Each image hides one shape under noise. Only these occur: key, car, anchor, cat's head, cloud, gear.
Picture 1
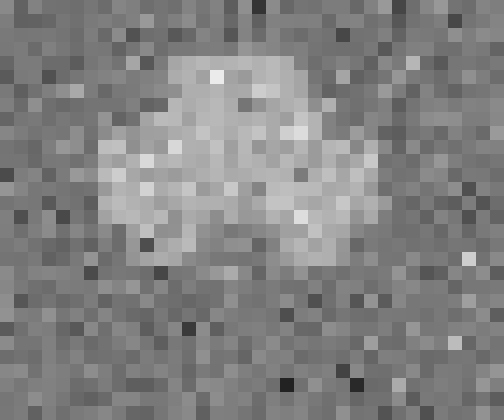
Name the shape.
car
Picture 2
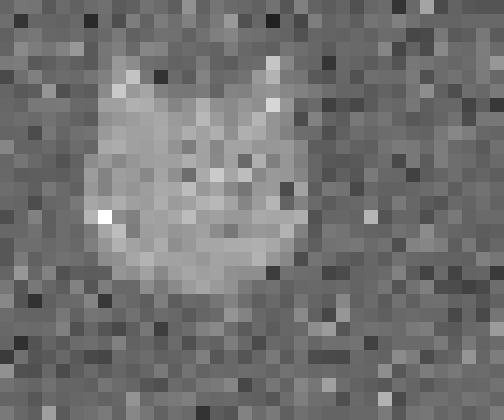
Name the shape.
cat's head
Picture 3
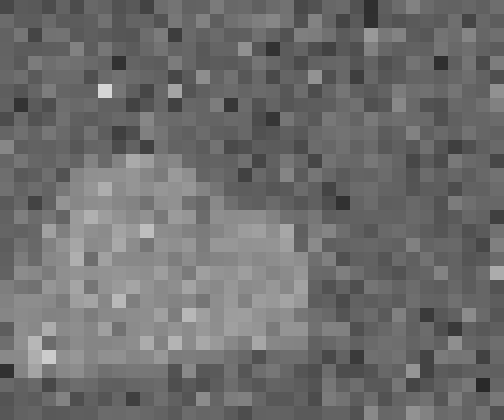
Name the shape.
cloud
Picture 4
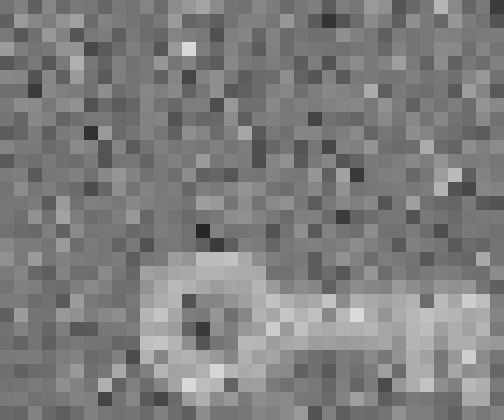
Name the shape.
key
